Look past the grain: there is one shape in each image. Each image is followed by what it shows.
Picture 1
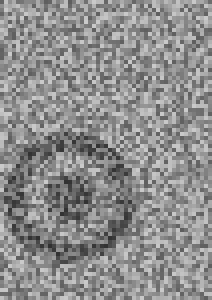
bullseye
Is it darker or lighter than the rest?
darker
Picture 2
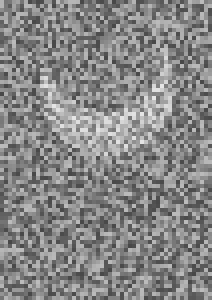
crescent
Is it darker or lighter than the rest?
lighter
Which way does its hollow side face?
up
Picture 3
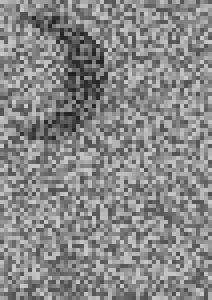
crescent
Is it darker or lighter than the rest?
darker
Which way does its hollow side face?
left
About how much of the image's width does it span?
half
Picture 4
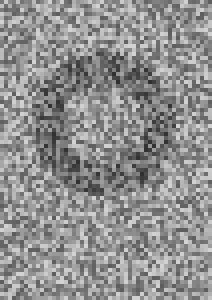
ring
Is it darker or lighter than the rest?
darker
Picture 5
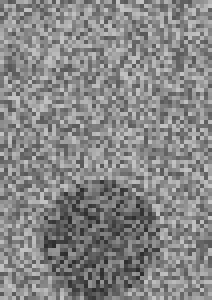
disc
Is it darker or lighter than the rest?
darker
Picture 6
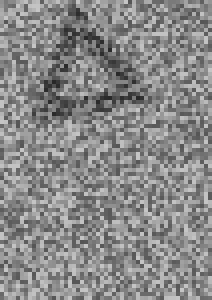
triangle frame
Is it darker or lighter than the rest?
darker
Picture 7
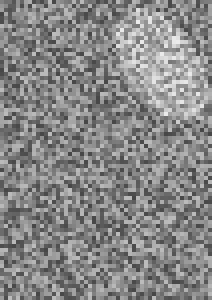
ellipse
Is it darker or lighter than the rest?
lighter
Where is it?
top right
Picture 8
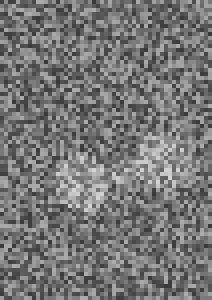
dumbbell
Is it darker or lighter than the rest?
lighter
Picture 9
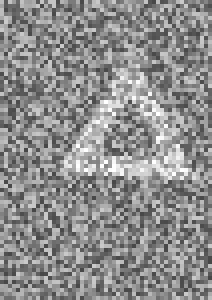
triangle frame
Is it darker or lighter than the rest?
lighter
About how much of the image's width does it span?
two thirds
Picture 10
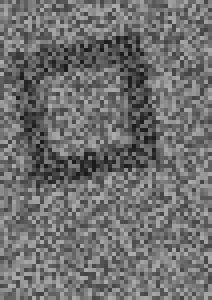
square frame
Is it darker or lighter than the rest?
darker
